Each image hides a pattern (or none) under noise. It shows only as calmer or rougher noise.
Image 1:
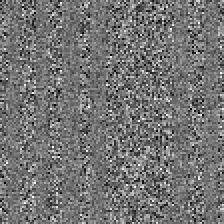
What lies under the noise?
bands of columns
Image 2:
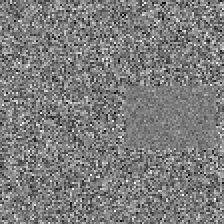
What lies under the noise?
one block
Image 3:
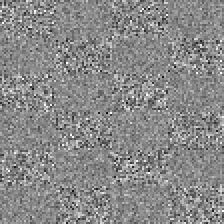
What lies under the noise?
a checkerboard
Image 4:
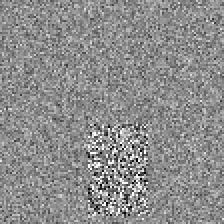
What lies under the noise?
one block
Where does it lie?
bottom middle
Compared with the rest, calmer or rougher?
rougher
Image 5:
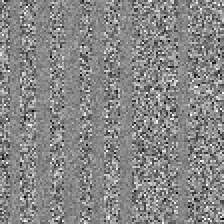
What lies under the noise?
bands of columns
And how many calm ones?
6
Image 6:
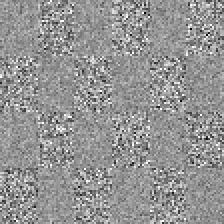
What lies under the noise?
a checkerboard
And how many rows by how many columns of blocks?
4 by 6
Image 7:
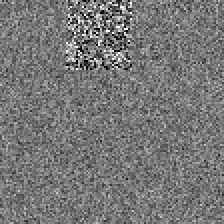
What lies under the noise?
one block
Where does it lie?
top middle
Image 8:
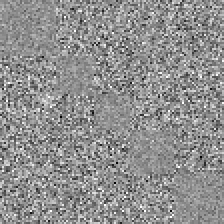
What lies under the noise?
blocks along the diagonal
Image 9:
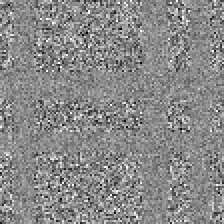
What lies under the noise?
bands of rows crossing bands of columns
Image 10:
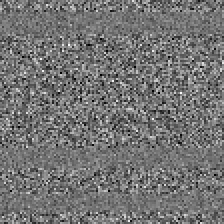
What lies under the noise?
bands of rows
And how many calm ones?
3
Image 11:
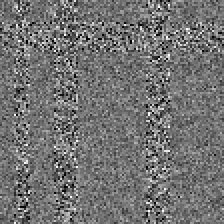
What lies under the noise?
bands of rows crossing bands of columns
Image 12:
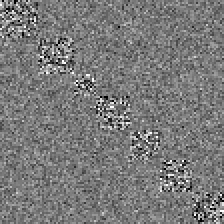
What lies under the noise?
blocks along the diagonal
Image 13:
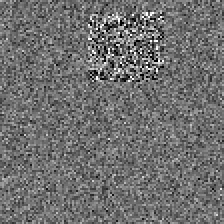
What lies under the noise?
one block
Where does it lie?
top middle
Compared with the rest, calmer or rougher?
rougher
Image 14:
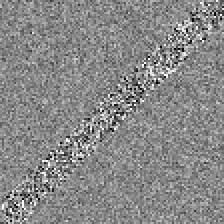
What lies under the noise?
a diagonal band
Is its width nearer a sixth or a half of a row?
a sixth
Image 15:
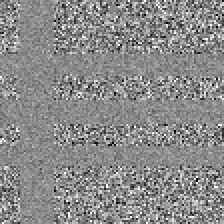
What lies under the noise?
bands of rows crossing bands of columns
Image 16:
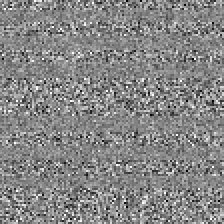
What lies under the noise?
bands of rows
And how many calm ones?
6
